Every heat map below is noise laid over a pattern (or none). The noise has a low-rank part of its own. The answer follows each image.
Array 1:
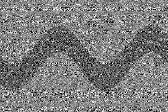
a wavy band
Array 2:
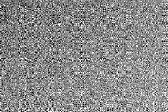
a smooth slope
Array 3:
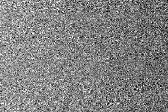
a smooth slope
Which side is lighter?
left
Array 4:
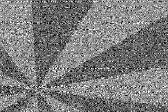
spokes from one point
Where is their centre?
bottom left
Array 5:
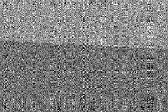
a sharp edge
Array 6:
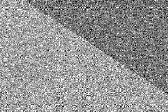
a sharp edge
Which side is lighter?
bottom left
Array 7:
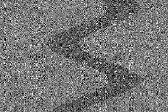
a wavy band
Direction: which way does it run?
top to bottom
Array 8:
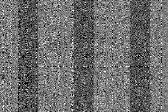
vertical stripes
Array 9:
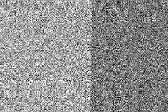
a sharp edge
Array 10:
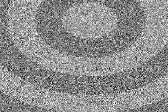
rings round one point
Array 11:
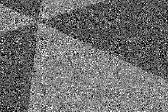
spokes from one point
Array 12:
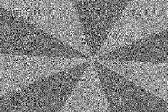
spokes from one point
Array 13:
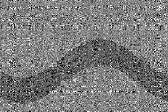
a wavy band
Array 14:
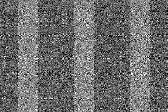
vertical stripes
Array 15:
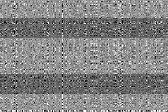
horizontal stripes
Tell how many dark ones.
2
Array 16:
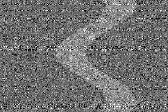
a wavy band
